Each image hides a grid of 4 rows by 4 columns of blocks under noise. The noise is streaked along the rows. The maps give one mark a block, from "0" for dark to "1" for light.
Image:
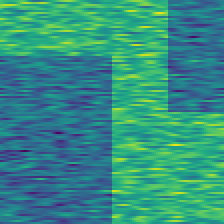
1110
0010
0011
0011
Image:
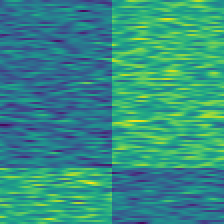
0011
0011
0011
1100
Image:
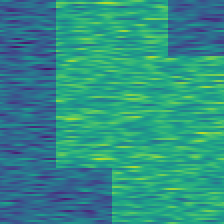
0110
0111
0111
0011
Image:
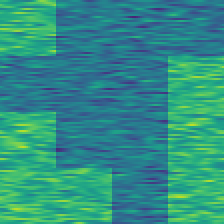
1000
0001
1001
1101
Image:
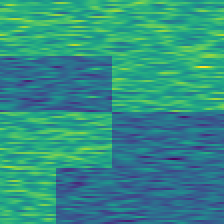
1111
0011
1100
1000
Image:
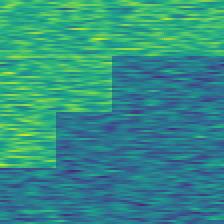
1111
1100
1000
0000
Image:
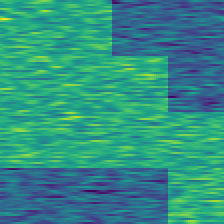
1100
1110
1111
0001
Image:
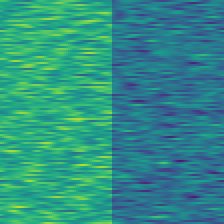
1100
1100
1100
1100
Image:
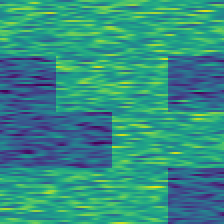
1111
0110
0011
1110
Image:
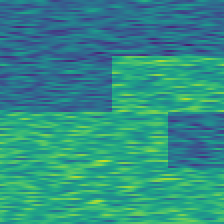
0000
0011
1110
1111
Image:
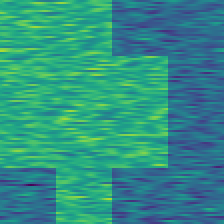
1100
1110
1110
0100
